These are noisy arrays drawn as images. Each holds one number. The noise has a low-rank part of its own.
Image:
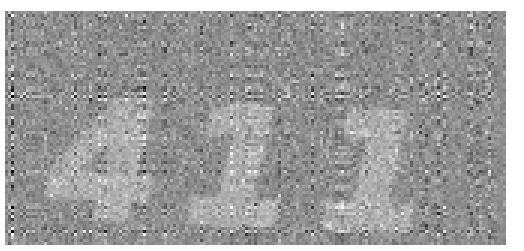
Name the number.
411
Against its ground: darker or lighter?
lighter
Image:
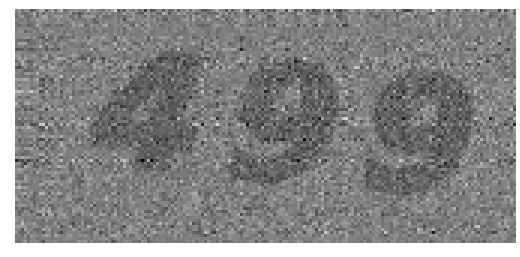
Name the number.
499
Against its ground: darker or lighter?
darker
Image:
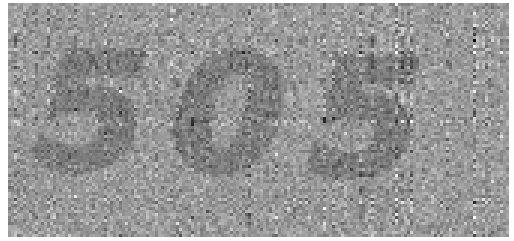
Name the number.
505
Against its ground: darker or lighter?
darker
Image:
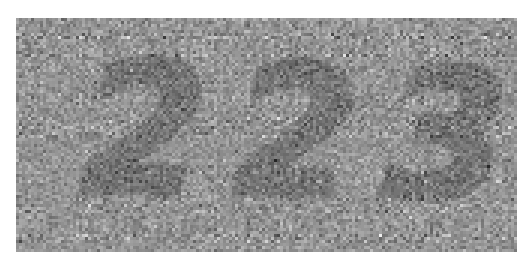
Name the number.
223
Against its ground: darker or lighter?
darker
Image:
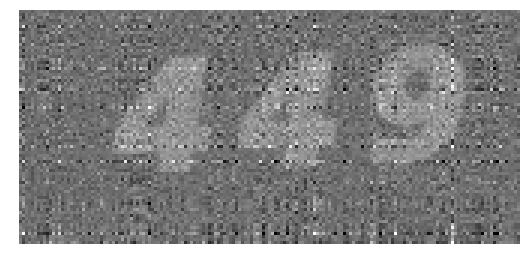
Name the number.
449
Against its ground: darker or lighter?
lighter
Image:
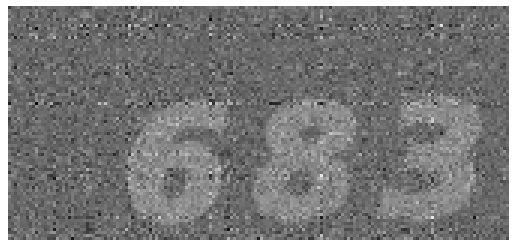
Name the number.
683
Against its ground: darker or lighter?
lighter
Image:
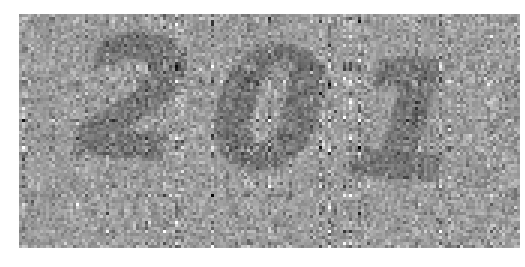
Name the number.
201
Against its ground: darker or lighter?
darker
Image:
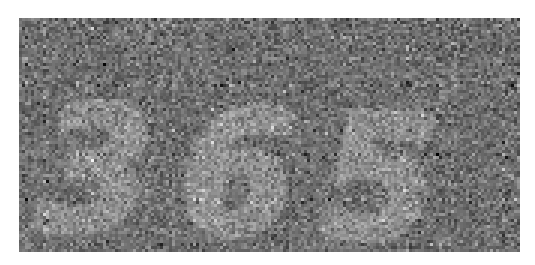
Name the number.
365
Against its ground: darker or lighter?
lighter
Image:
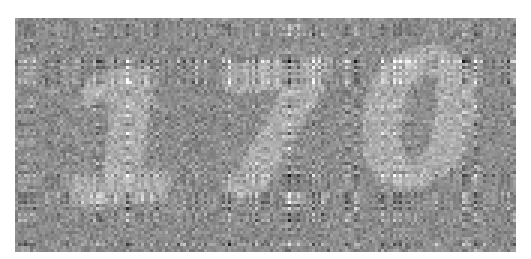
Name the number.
170
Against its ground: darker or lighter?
lighter
